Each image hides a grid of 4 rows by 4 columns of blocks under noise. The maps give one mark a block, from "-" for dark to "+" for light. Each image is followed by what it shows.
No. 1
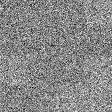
- - - +
- - - -
+ - - +
- - + +
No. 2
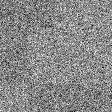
- - + +
- + + +
- + + +
+ - - -
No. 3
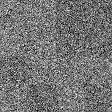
+ + - -
+ + - -
- + + +
+ - + -
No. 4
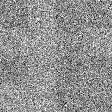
- + - -
+ + - +
- + - -
+ + - -
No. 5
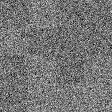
- + - -
+ - - -
- + - +
- + + +
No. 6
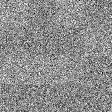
+ - + -
- - - +
+ + + -
- - - -
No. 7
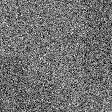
+ + + -
+ + + -
- + + -
- - + +
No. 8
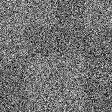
+ + - +
+ - - -
- + + -
- + + -
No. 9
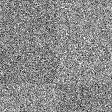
- - + +
- - + +
- - + +
+ + - -
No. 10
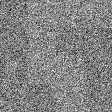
- + + +
- + - -
- + + -
- - + -
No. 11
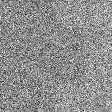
- - + +
- - - +
- - - +
- - + +
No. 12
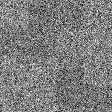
+ - - +
- - + +
+ + - +
+ + - -
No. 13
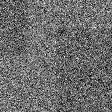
- + + +
- + - -
+ + - -
+ + - -
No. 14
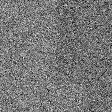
+ + - -
+ + - -
+ + - -
+ + + -
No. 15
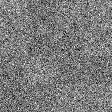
+ - + +
+ - - +
- + - -
- - + +
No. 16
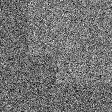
- + + +
- + + +
- - + +
- - - -
